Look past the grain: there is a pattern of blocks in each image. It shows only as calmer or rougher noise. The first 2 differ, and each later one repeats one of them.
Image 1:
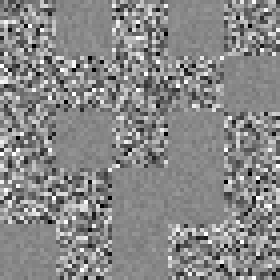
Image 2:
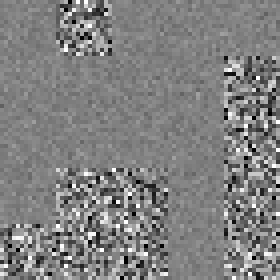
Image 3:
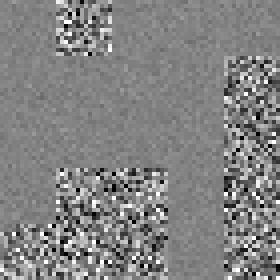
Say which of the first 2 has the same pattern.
2
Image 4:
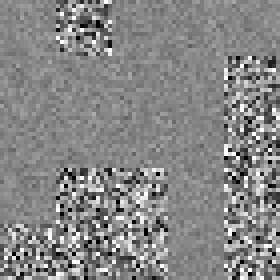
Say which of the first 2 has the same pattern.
2
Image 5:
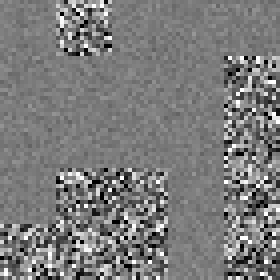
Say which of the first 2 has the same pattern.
2
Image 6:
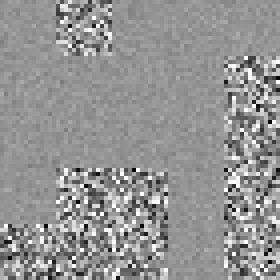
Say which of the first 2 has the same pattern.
2
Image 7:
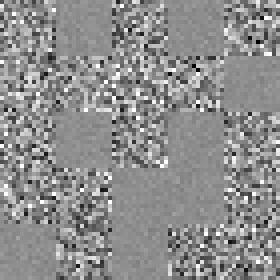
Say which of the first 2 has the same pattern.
1
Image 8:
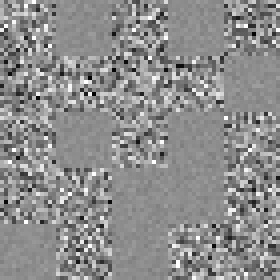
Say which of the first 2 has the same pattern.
1
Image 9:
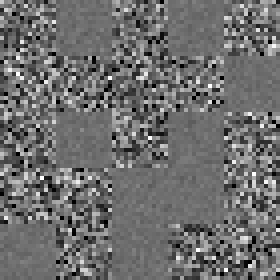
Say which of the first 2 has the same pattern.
1
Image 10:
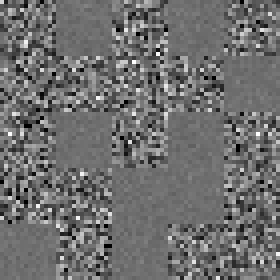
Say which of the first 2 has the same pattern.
1
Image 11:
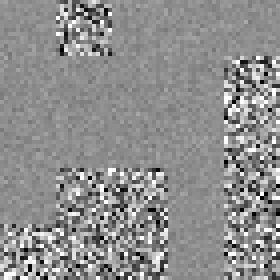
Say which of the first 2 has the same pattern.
2
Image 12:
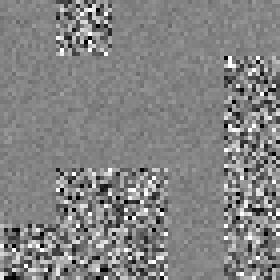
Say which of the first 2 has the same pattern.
2
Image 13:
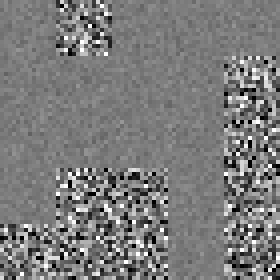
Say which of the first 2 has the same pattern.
2
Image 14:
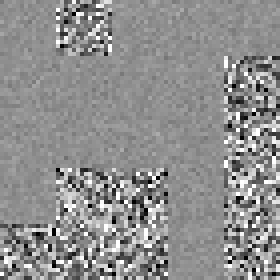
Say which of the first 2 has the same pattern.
2
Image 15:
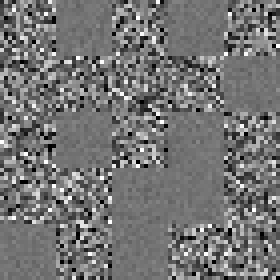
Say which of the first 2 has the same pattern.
1
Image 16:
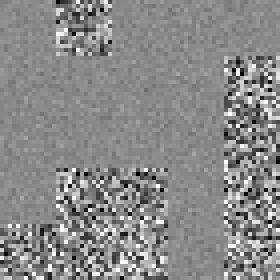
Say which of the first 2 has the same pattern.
2
